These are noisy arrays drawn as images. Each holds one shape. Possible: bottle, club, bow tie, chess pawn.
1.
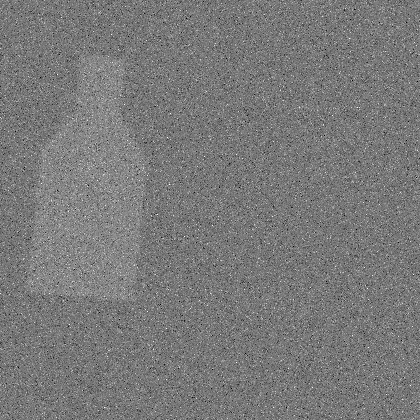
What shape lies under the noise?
bottle
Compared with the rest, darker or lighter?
lighter
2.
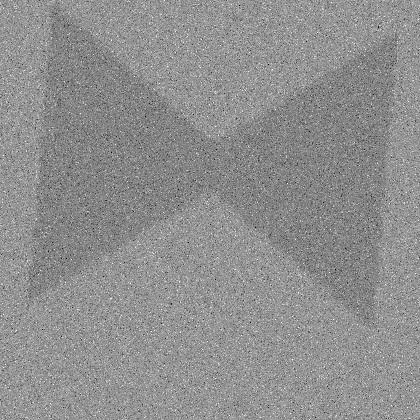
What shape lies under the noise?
bow tie
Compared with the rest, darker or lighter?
darker
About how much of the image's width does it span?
nearly all
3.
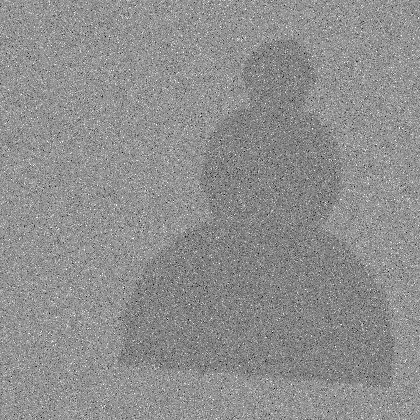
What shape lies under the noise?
chess pawn
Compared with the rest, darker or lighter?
darker
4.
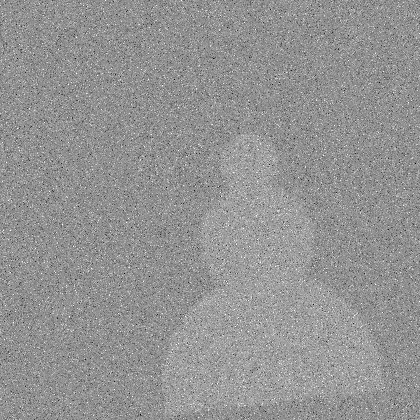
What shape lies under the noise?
chess pawn
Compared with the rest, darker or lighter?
lighter
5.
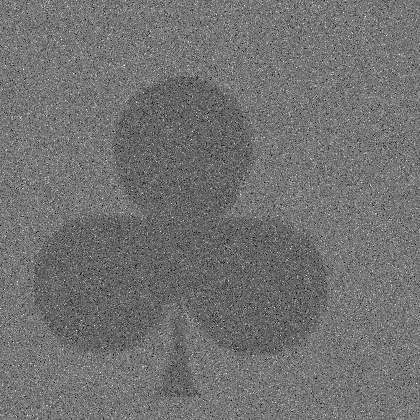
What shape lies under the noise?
club
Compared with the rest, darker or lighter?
darker
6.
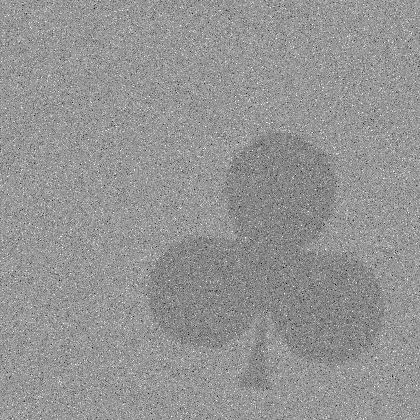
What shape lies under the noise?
club
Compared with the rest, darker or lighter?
darker
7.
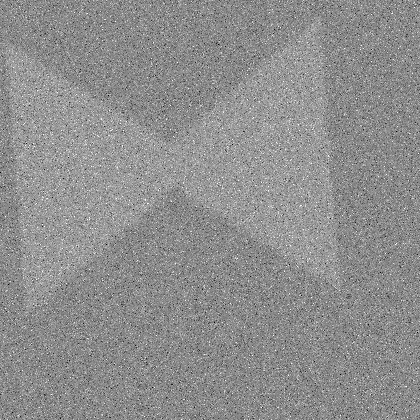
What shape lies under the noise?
bow tie
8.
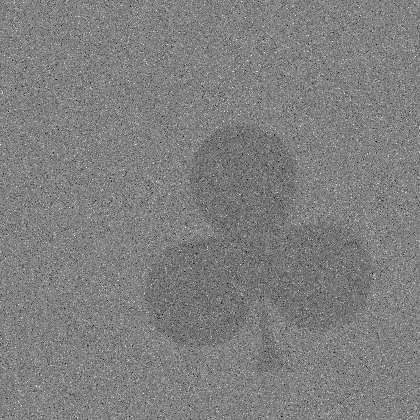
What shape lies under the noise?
club
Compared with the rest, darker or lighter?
darker
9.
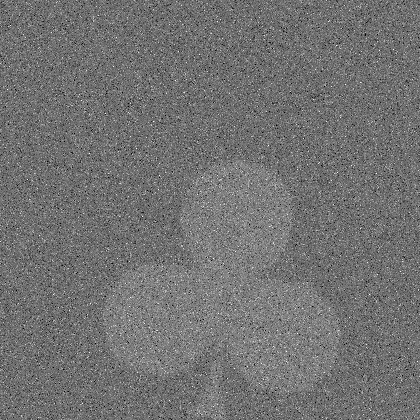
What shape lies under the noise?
club
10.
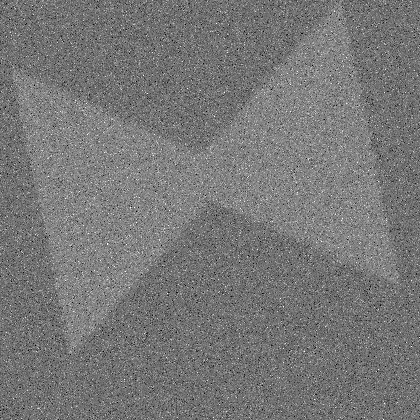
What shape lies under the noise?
bow tie
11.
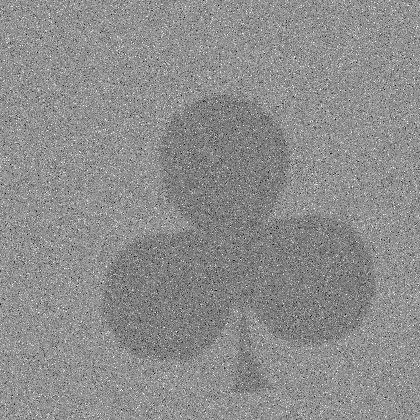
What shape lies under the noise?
club
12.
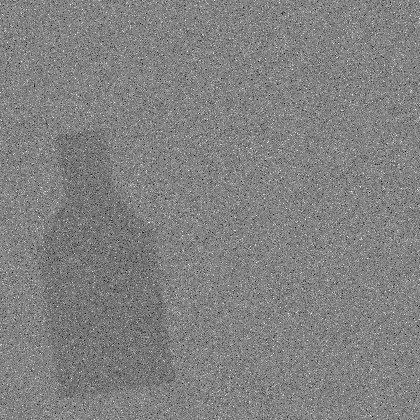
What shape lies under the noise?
bottle
